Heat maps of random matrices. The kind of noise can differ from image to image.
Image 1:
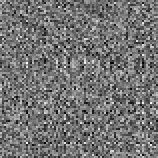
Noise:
low rank plus noise
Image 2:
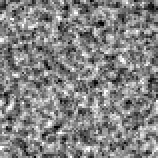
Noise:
blotchy
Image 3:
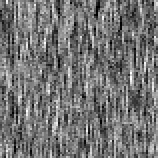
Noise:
streaked along the columns
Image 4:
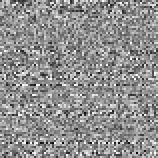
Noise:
rows of uneven size
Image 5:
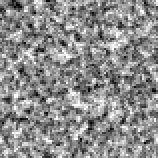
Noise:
blotchy
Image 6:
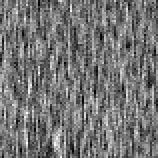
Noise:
streaked along the columns
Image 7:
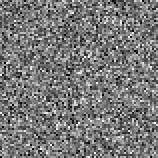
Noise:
independent entries
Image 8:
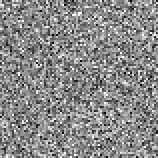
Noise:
independent entries
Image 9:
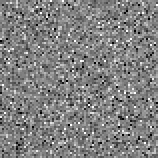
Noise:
heavy tails
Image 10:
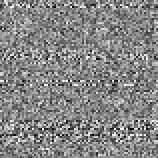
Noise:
rows of uneven size
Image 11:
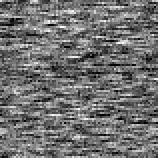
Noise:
streaked along the rows
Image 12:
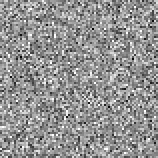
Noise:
independent entries
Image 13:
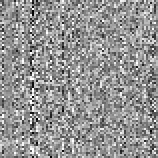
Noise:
columns of uneven size
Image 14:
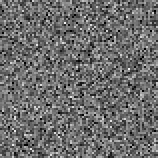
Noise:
independent entries
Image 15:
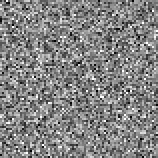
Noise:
independent entries
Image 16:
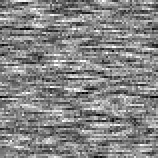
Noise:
streaked along the rows
